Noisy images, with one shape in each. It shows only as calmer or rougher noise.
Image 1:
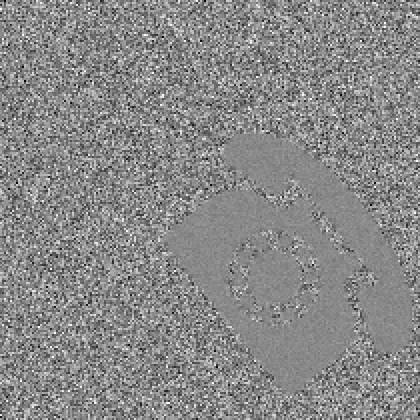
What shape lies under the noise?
telephone
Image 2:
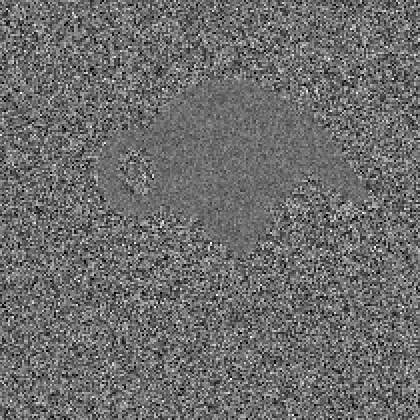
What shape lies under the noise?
teapot
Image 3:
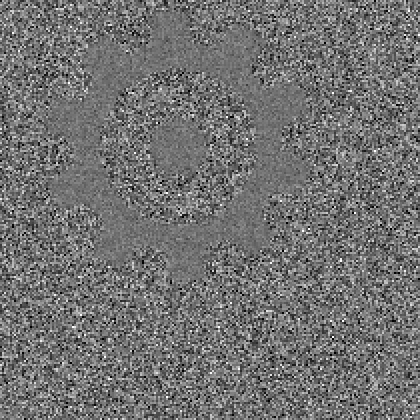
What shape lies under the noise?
gear
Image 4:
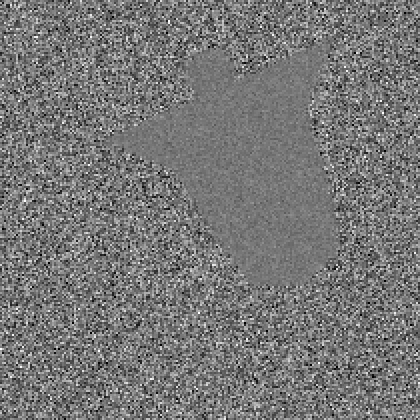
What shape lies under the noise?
bell
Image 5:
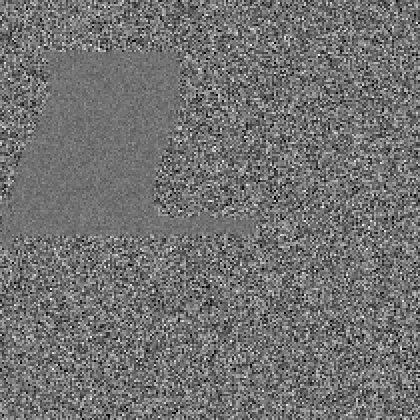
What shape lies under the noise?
flag
